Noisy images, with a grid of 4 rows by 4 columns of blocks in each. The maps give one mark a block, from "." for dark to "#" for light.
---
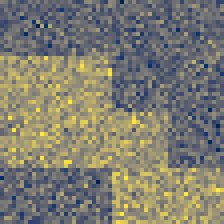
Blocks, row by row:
. . . .
# # . .
# # # .
. . # #
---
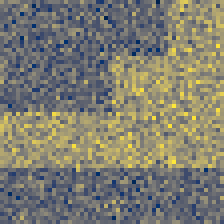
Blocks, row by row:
. . . #
. . # #
# # # #
. . . .
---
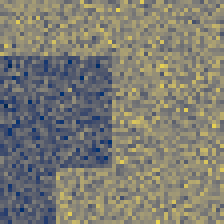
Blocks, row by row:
# # # #
. . # #
. . # #
. # # #
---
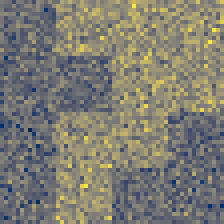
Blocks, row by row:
. # # #
. . # #
. # # .
. # . .
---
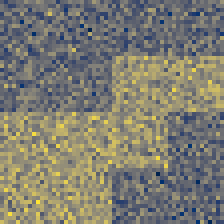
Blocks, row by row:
. . . .
. . # #
# # # .
# # . .
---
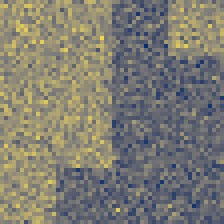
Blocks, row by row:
# # . #
# # . .
# # . .
# . . .
